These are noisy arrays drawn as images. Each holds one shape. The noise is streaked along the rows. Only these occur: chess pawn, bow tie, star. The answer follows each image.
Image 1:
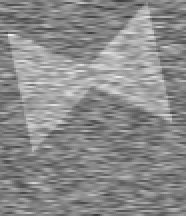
light bow tie
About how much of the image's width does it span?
nearly all
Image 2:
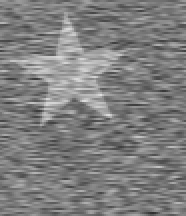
light star
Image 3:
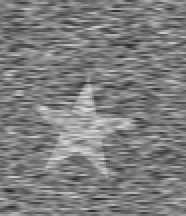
light star
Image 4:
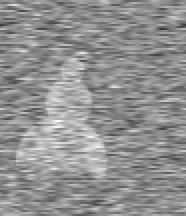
light chess pawn
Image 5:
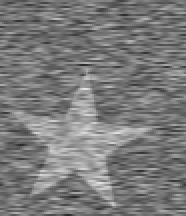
light star
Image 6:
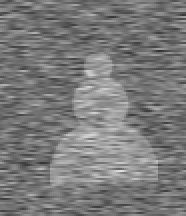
light chess pawn
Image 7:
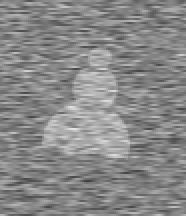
light chess pawn
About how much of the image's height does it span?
half
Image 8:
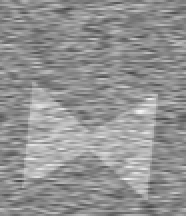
light bow tie
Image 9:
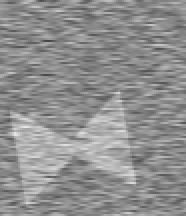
light bow tie
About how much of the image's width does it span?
two thirds
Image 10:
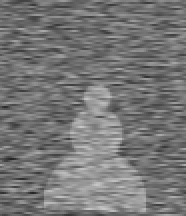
light chess pawn
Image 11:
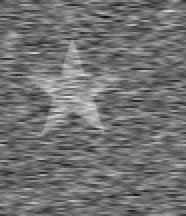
light star
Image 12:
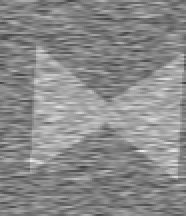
light bow tie
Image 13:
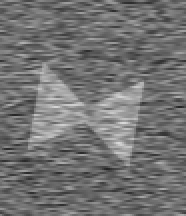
light bow tie
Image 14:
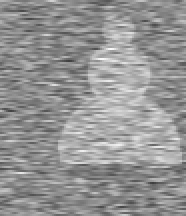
light chess pawn
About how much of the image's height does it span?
two thirds
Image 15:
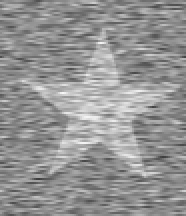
light star
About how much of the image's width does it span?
nearly all
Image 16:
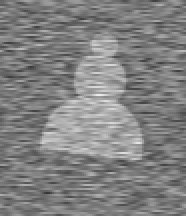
light chess pawn
